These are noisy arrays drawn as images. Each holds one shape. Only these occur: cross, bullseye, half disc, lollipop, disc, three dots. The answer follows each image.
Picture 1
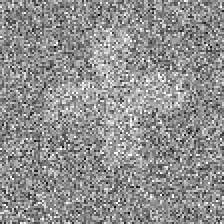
light cross
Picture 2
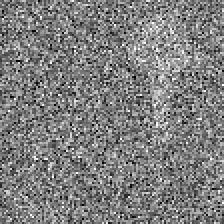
light lollipop
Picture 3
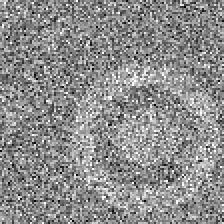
light bullseye
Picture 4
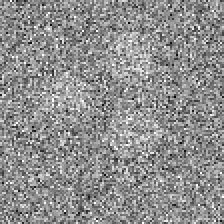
light three dots
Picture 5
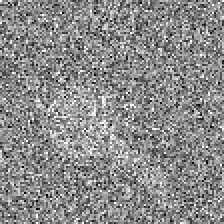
light lollipop
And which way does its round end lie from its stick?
up and left
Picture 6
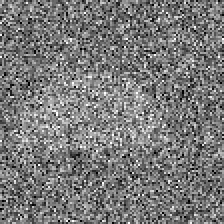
light half disc
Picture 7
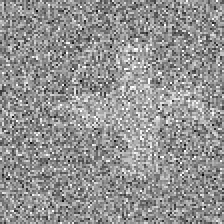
light cross
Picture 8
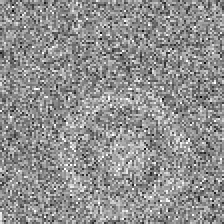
light bullseye
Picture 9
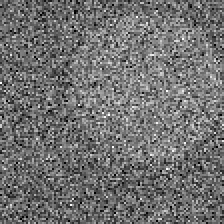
light disc
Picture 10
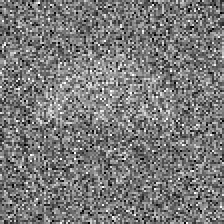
light half disc
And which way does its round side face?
up
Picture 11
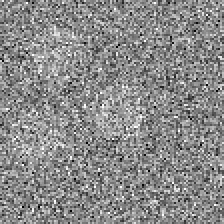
light three dots
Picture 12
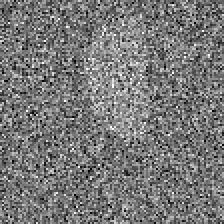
light half disc
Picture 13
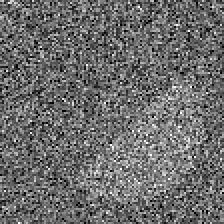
light half disc
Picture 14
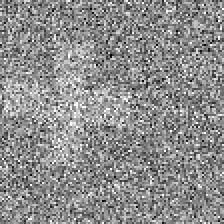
light cross
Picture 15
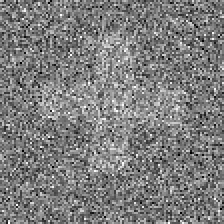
light cross
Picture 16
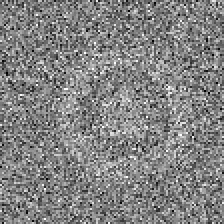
light bullseye
